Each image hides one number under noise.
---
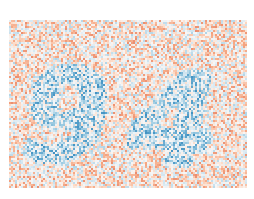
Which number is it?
94
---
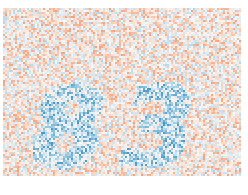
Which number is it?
83
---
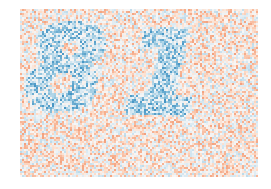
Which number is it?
81
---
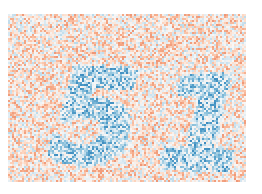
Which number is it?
51
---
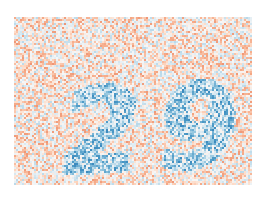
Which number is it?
29
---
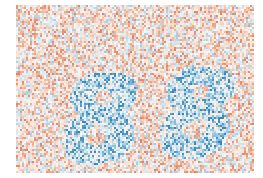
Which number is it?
88
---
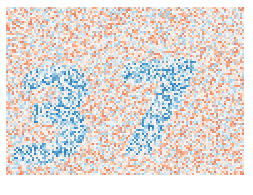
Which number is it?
37
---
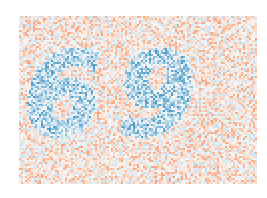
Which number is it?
69
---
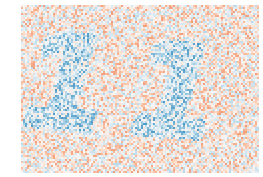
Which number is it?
11
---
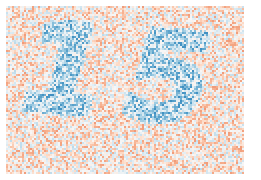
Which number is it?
15
